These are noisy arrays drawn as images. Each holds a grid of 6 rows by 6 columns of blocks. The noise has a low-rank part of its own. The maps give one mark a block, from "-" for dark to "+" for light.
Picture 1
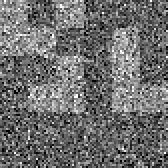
+ - + - - -
+ + - - + -
- - + - + -
- + + - + +
- - - - - -
- - - - - -
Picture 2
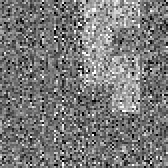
- - - + + -
- - - + - -
- - - + + -
- - - - + -
- - - - - -
- - - - - -
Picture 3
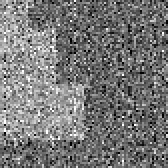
+ - - - - -
+ + - - - -
+ + - - - -
+ + + - - -
+ + + - - -
- - - - - -
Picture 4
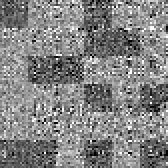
- + + - + +
+ + + - - +
+ - - + + +
+ + + - + -
+ + + + + +
- - + - + -
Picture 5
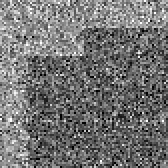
+ + + + + +
+ + + - - -
+ - - - - -
+ - - - - -
+ - - - - -
+ - - - - -
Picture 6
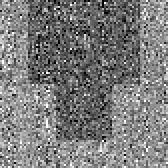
+ - - - - +
+ - - - - +
+ - - - - +
+ + - - + +
+ + - - + +
+ + + + + +
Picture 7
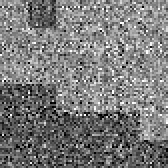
+ - + + + +
+ + + + + +
+ + + + + +
- - + + + +
- - - - - +
- - - - - -
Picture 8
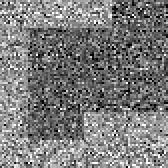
+ + + + - -
+ - - - - -
+ - - - - -
+ - - - - -
+ - - + + +
+ + + + + +
